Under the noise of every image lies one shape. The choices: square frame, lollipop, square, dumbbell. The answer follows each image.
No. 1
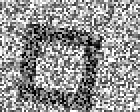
square frame
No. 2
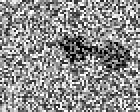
dumbbell
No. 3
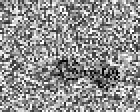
dumbbell
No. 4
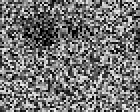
lollipop
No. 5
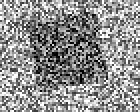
square
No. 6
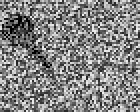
lollipop
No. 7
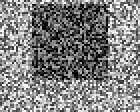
square
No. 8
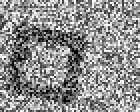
square frame
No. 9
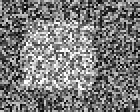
square
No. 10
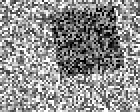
square
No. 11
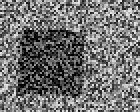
square
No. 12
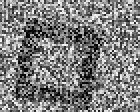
square frame
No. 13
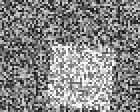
square
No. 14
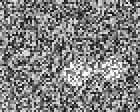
dumbbell
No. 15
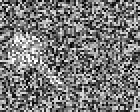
lollipop
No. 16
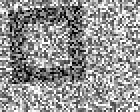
square frame
